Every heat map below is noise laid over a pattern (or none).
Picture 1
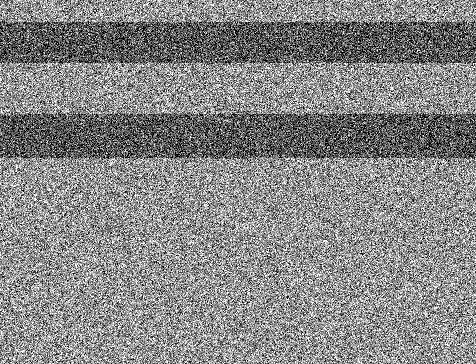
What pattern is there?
bands of rows
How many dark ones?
2
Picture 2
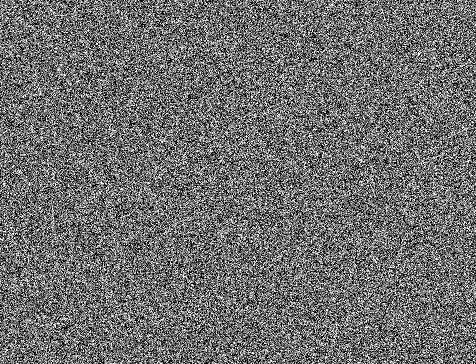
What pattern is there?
only noise
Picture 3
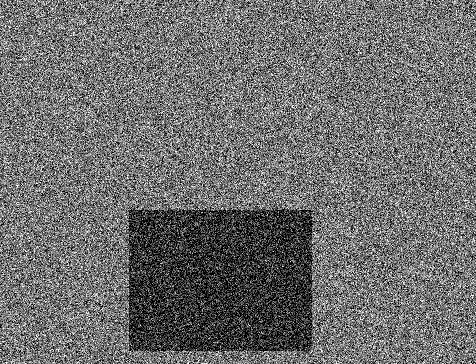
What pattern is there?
one block
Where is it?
bottom middle
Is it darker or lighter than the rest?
darker
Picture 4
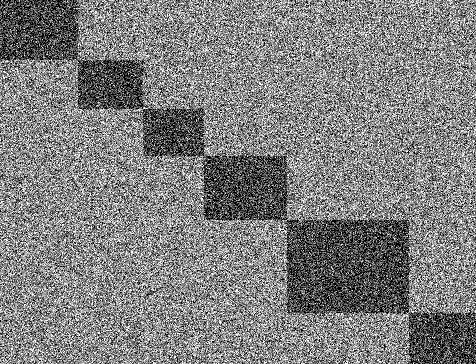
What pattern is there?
blocks along the diagonal
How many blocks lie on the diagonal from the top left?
6
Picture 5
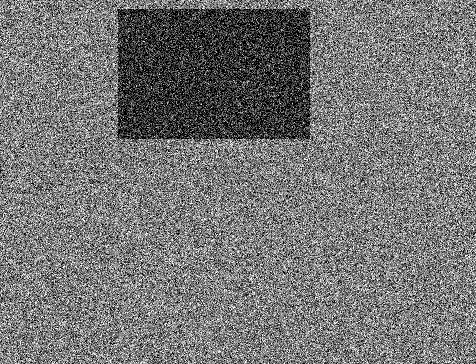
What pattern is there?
one block
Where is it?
top middle
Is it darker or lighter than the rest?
darker
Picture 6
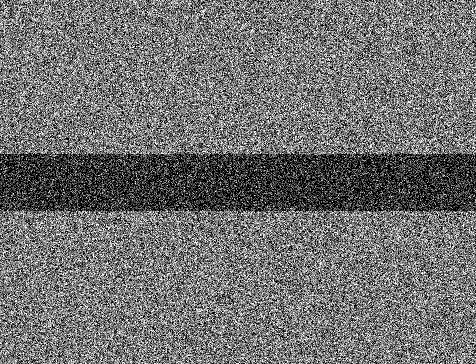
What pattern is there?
one band of rows
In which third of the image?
middle
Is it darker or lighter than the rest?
darker
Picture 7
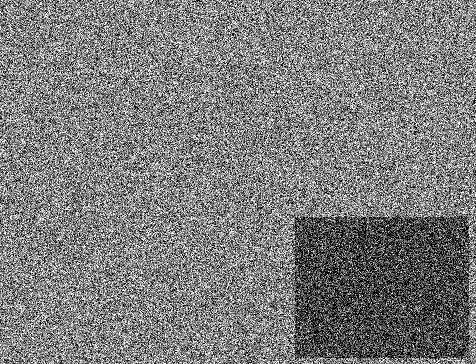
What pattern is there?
one block
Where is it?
bottom right
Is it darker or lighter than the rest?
darker
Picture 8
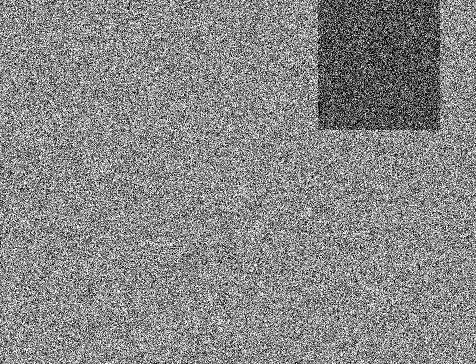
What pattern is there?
one block
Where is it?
top right
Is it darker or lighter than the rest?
darker
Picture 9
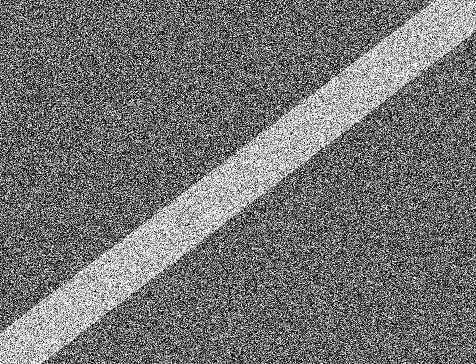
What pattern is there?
a diagonal band
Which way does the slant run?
bottom left to top right
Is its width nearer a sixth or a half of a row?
a sixth
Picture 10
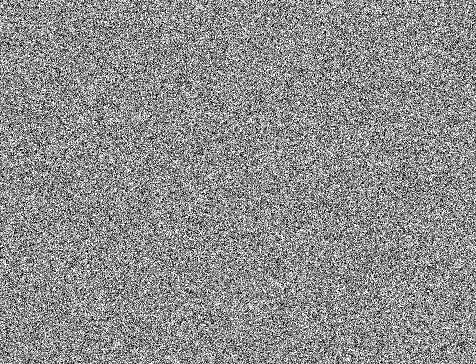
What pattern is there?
only noise
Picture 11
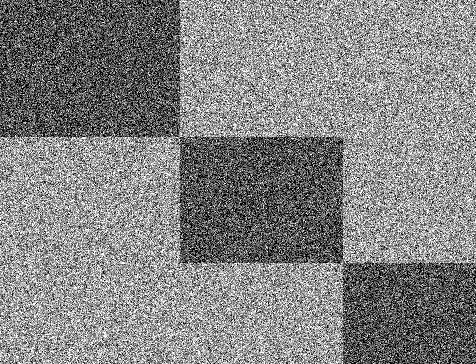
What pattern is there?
blocks along the diagonal
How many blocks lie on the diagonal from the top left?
3
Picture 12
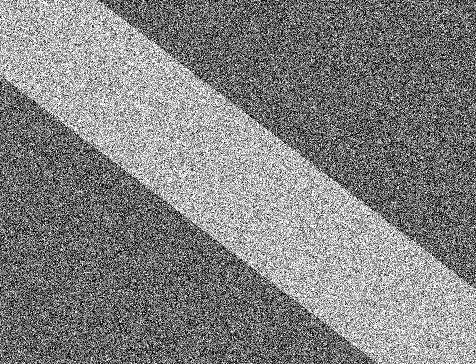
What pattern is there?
a diagonal band
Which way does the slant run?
top left to bottom right
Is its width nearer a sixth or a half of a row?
a half
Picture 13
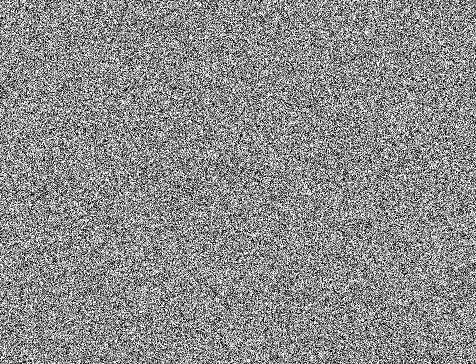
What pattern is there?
only noise
